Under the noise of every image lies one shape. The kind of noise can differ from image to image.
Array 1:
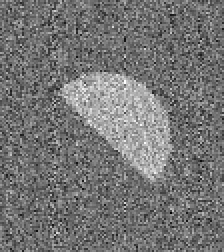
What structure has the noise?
columns of uneven size
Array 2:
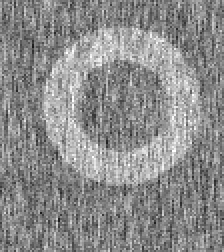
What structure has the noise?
streaked along the columns
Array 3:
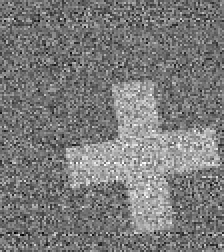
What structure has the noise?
rows of uneven size
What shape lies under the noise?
cross
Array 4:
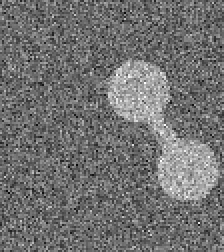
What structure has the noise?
independent entries
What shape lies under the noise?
dumbbell
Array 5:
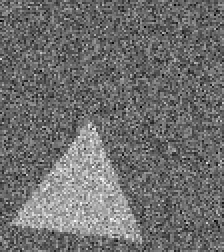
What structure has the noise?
independent entries
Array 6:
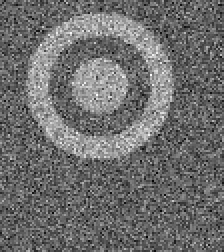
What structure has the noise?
independent entries
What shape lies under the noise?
bullseye
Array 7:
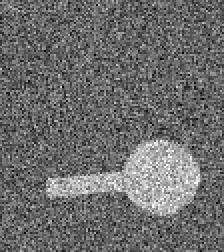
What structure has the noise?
low rank plus noise
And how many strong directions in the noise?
two
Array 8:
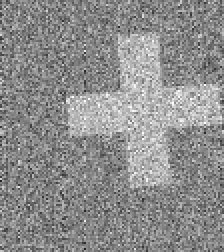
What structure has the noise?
columns of uneven size
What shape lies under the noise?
cross
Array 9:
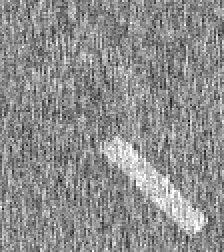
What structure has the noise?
streaked along the columns
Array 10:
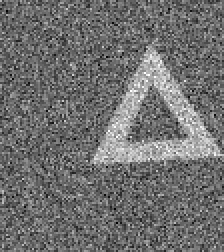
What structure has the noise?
independent entries
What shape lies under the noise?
triangle frame
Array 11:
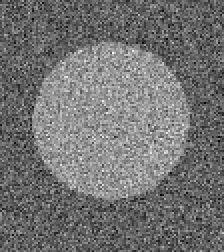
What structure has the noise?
low rank plus noise
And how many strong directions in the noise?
three or four
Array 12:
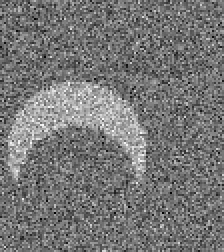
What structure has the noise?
independent entries
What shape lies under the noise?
crescent
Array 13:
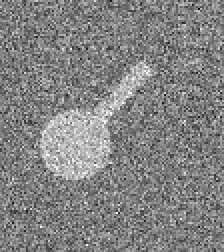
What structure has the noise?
low rank plus noise
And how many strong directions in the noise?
two
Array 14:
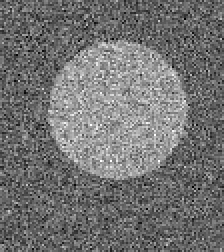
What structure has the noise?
low rank plus noise
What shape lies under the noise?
disc
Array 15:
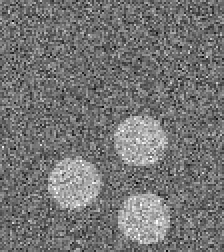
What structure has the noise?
low rank plus noise
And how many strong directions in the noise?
five to eight
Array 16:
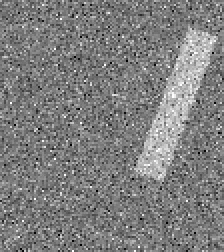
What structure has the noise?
heavy tails
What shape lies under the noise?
bar
